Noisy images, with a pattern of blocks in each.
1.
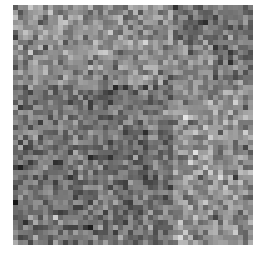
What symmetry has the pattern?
mirrored about the diagonal from the bottom left
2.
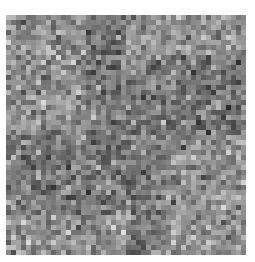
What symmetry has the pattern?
the same after a half turn
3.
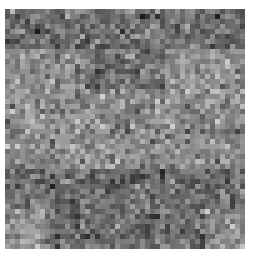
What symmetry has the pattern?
left and right mirror each other
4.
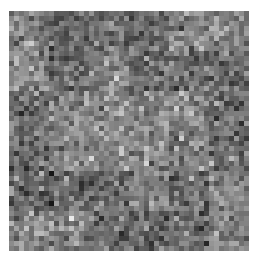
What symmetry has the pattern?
the same after a half turn
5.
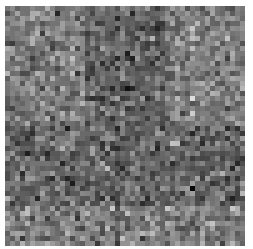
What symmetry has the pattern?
left and right mirror each other
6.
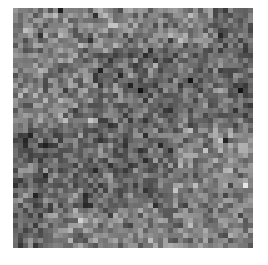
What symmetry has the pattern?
the same after a half turn
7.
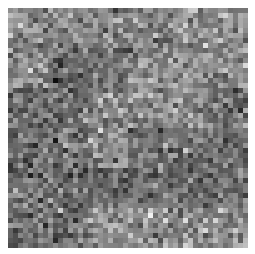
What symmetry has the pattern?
no symmetry
